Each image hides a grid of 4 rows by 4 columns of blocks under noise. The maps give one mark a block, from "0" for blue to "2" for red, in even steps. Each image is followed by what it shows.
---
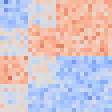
0 1 2 2
1 2 2 2
2 1 0 0
1 0 0 0
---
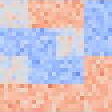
1 2 2 0
0 0 1 0
1 0 0 2
2 2 2 2
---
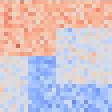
2 2 2 2
2 2 1 1
1 0 1 1
1 0 0 0
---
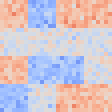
2 0 2 2
1 1 1 1
2 0 0 1
0 1 2 2
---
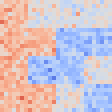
2 1 1 1
2 2 0 0
2 0 0 1
2 2 1 0
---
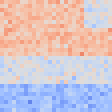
2 2 2 1
2 2 2 2
1 1 1 1
0 0 0 0
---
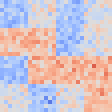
0 1 0 1
2 2 0 1
0 2 2 2
1 0 1 2
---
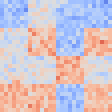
0 1 0 0
1 2 0 2
1 1 2 1
2 2 0 2
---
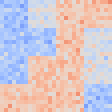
0 1 2 2
0 0 2 1
0 2 2 1
2 2 2 0
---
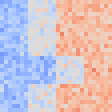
0 1 2 2
0 1 2 2
0 0 1 2
0 1 2 2
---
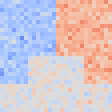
0 0 2 2
0 0 2 2
0 1 1 2
1 1 1 1
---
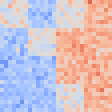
1 0 1 2
0 1 2 2
0 0 2 2
0 0 1 2
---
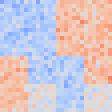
0 0 2 2
0 0 2 2
2 0 0 2
2 1 0 1
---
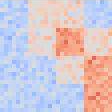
0 1 1 0
0 1 2 1
0 0 1 2
0 0 0 2
